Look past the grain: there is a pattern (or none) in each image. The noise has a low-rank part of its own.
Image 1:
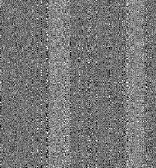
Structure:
bands of columns
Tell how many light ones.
2
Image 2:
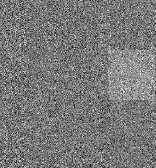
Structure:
one block
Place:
middle right
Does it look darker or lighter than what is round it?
lighter
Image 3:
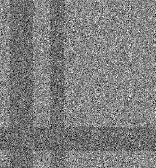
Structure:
bands of rows crossing bands of columns
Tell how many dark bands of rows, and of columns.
1 and 2
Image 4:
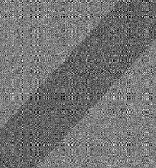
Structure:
a diagonal band
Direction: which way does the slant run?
bottom left to top right
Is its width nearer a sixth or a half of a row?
a half
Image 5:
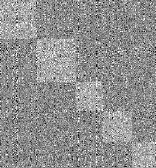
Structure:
blocks along the diagonal
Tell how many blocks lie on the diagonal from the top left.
5
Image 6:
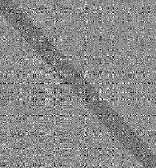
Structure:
a diagonal band
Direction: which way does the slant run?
top left to bottom right
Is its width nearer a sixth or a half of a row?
a sixth
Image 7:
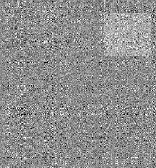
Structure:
one block
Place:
top right
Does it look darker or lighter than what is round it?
lighter
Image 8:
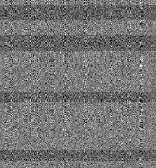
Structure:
bands of rows
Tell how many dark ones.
4
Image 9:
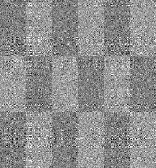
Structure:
a checkerboard
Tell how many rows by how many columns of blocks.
3 by 6
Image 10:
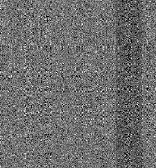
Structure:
one band of columns
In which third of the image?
right
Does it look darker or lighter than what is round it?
darker
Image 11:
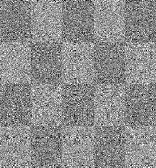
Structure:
a checkerboard
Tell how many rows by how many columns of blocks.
4 by 5
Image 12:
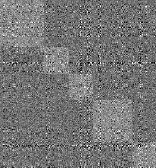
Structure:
blocks along the diagonal
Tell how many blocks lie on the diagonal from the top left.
5
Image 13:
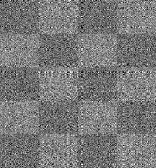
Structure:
a checkerboard
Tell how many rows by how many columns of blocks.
5 by 4
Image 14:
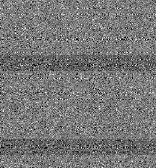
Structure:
bands of rows
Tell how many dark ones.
2
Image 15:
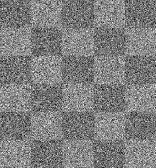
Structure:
a checkerboard
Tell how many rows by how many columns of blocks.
6 by 5
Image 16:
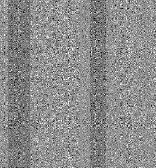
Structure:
bands of columns
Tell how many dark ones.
2
